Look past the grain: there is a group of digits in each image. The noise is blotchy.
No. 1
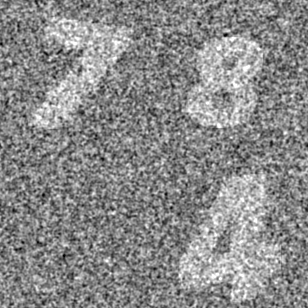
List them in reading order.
top left: 7; top right: 8; bottom right: 4
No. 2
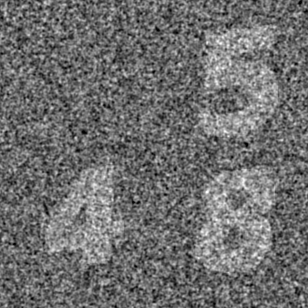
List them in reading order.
top right: 5; bottom left: 4; bottom right: 8
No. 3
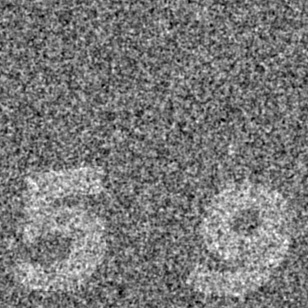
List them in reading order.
bottom left: 5; bottom right: 9
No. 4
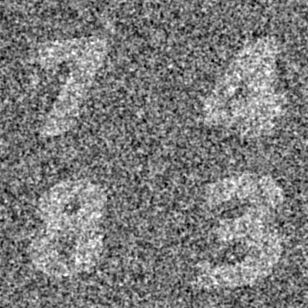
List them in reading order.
top left: 7; top right: 4; bottom left: 8; bottom right: 3
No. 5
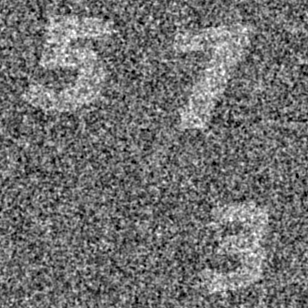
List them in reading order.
top left: 5; top right: 7; bottom right: 3
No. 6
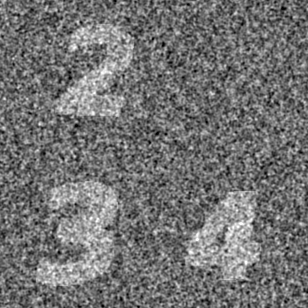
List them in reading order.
top left: 2; bottom left: 3; bottom right: 4
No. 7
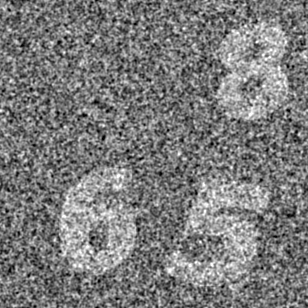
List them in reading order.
top right: 8; bottom left: 6; bottom right: 5
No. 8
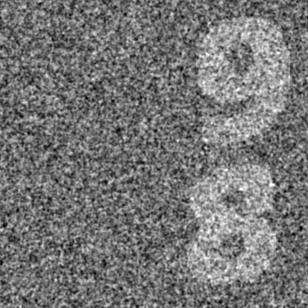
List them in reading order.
top right: 9; bottom right: 8
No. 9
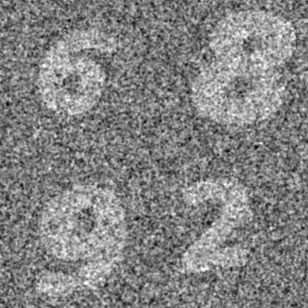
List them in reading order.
top left: 6; top right: 8; bottom left: 9; bottom right: 2
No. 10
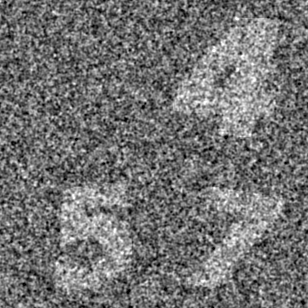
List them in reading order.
top right: 4; bottom left: 5; bottom right: 7
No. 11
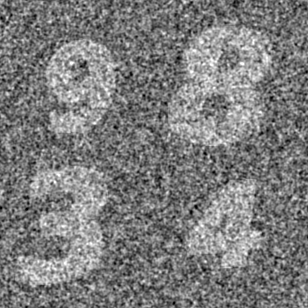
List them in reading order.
top left: 9; top right: 8; bottom left: 3; bottom right: 4
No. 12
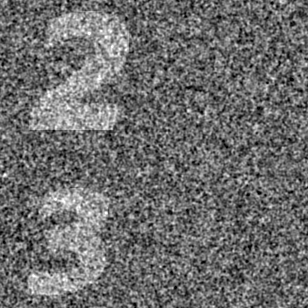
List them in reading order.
top left: 2; bottom left: 3
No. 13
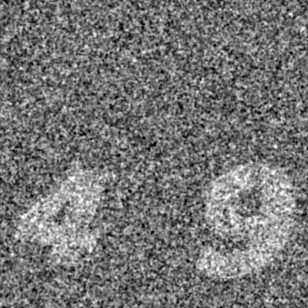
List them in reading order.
bottom left: 4; bottom right: 9
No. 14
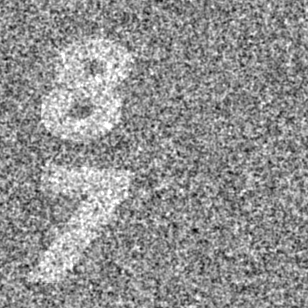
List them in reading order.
top left: 8; bottom left: 7
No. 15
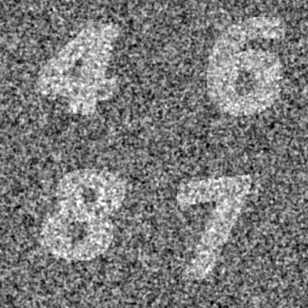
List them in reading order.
top left: 4; top right: 6; bottom left: 8; bottom right: 7
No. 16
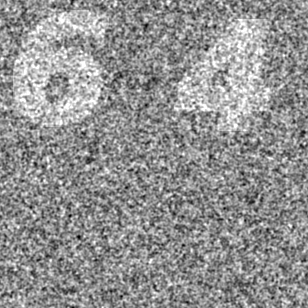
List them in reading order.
top left: 6; top right: 4
